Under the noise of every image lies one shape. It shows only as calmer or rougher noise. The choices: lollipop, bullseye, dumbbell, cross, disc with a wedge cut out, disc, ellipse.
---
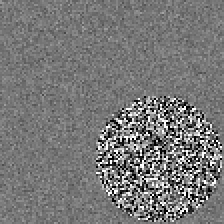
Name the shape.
disc
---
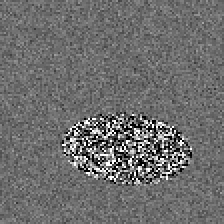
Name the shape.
ellipse
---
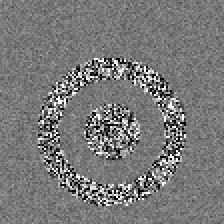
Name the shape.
bullseye
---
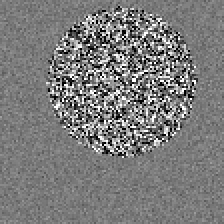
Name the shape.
disc
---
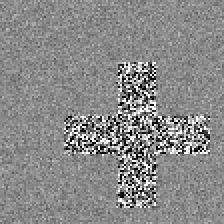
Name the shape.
cross
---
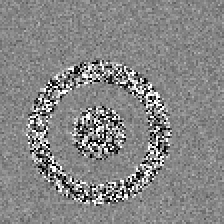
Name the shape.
bullseye
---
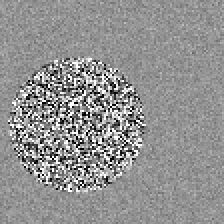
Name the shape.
disc
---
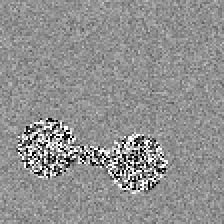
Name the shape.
dumbbell
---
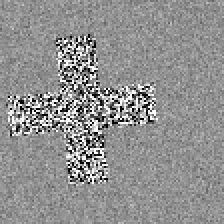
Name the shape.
cross
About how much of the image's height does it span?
two thirds
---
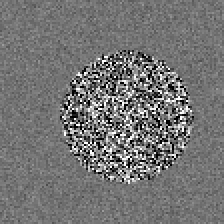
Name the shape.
disc
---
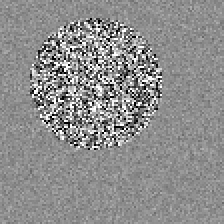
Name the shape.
disc
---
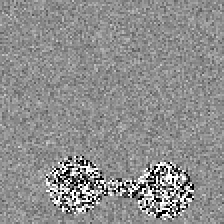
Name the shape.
dumbbell
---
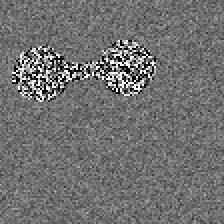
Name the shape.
dumbbell
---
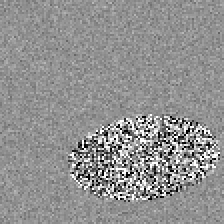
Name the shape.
ellipse
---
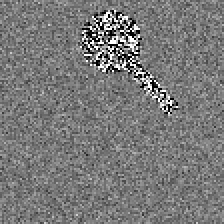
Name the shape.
lollipop
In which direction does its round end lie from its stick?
up and left
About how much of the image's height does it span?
half
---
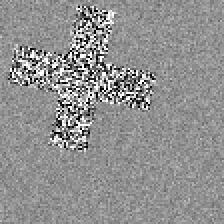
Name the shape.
cross
